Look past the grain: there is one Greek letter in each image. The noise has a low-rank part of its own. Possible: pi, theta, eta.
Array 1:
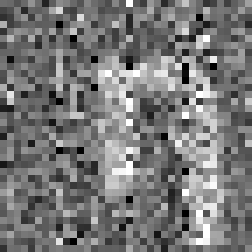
eta
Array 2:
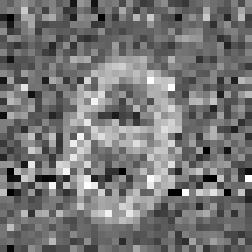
theta
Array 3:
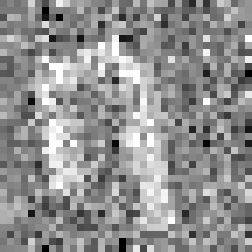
eta
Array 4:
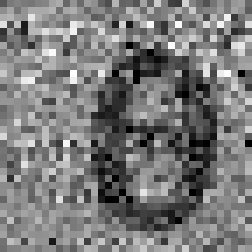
theta
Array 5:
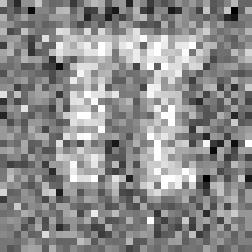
pi
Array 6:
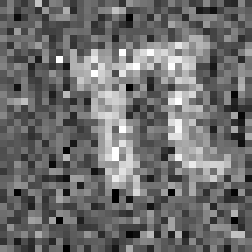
pi
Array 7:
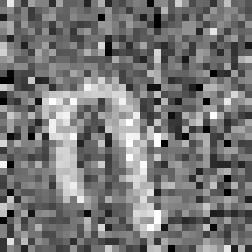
eta
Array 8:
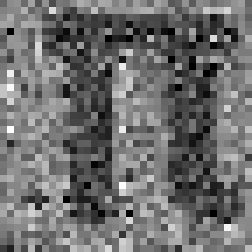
pi
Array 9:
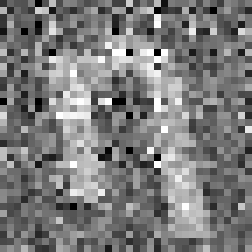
eta
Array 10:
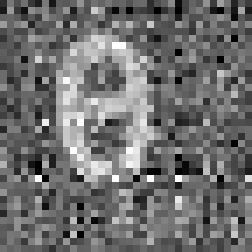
theta
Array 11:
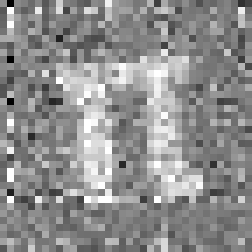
pi
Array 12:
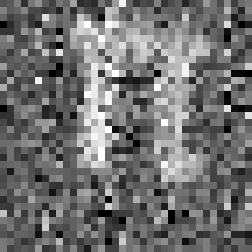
pi
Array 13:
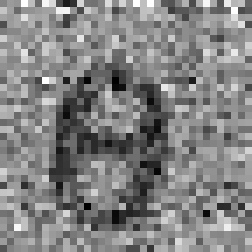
theta
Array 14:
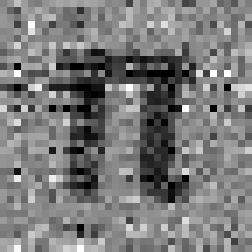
pi
